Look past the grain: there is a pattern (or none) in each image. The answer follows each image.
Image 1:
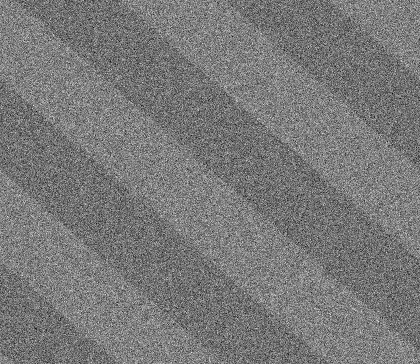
diagonal stripes
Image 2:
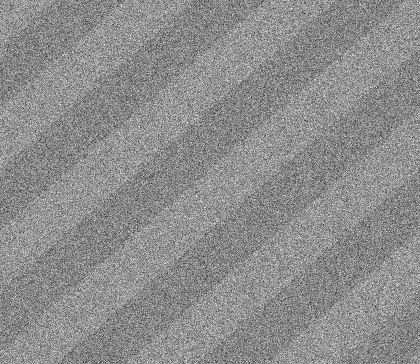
diagonal stripes
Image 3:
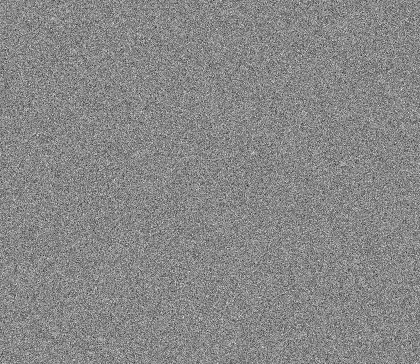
only noise
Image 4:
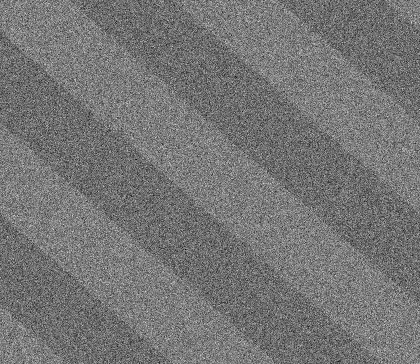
diagonal stripes
